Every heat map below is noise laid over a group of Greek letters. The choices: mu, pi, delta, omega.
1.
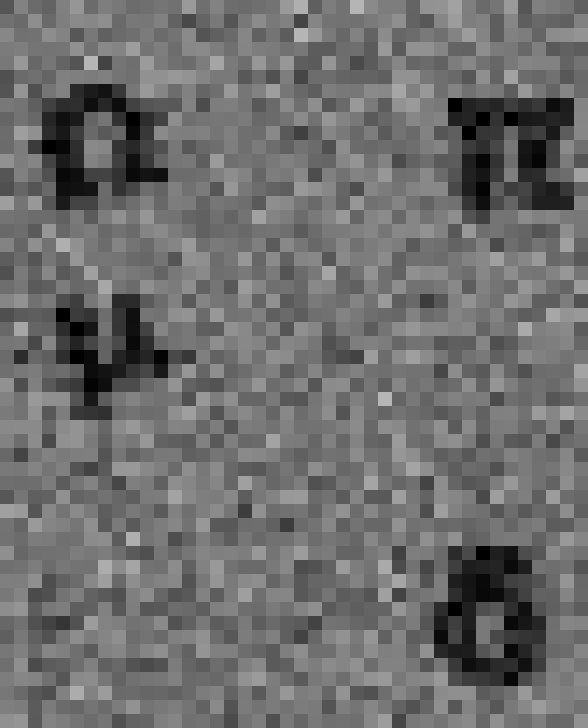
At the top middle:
nothing
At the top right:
pi
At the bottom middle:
nothing
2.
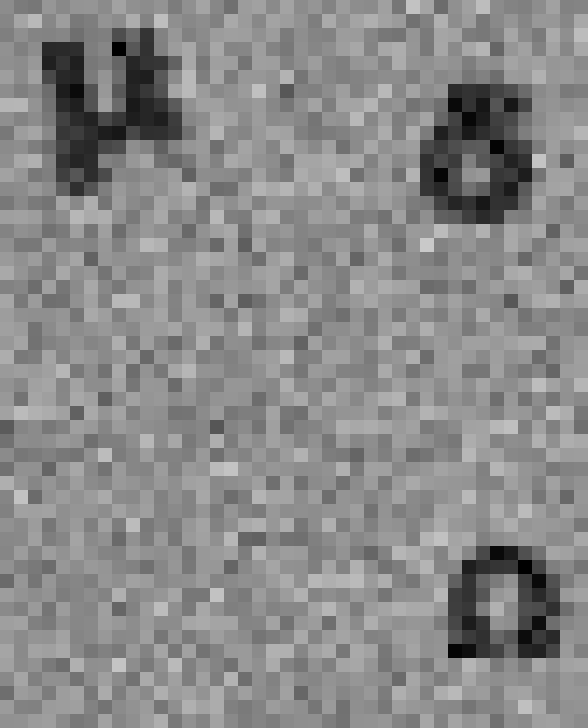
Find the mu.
top left
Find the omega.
bottom right
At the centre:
nothing
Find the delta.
top right
